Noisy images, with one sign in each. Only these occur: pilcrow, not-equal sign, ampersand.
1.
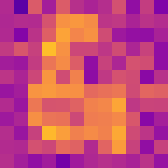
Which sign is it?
ampersand
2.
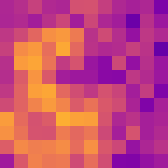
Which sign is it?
ampersand
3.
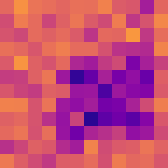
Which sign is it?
not-equal sign
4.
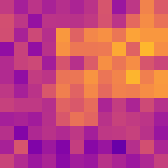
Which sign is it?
not-equal sign
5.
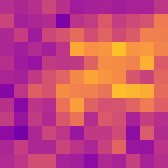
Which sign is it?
not-equal sign
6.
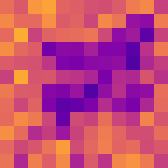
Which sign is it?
not-equal sign
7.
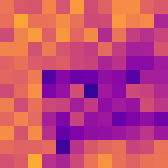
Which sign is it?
not-equal sign
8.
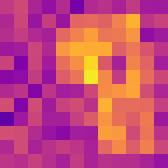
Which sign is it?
pilcrow
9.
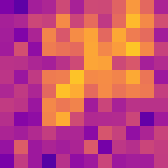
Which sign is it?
not-equal sign
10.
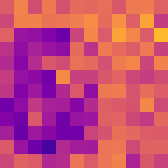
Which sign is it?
ampersand
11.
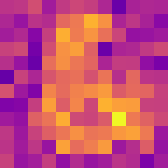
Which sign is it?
ampersand
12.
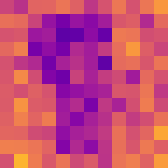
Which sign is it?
pilcrow
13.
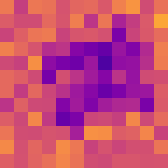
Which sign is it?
not-equal sign
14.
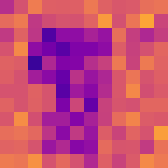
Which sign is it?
pilcrow
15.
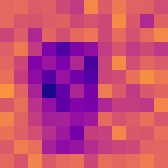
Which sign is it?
pilcrow
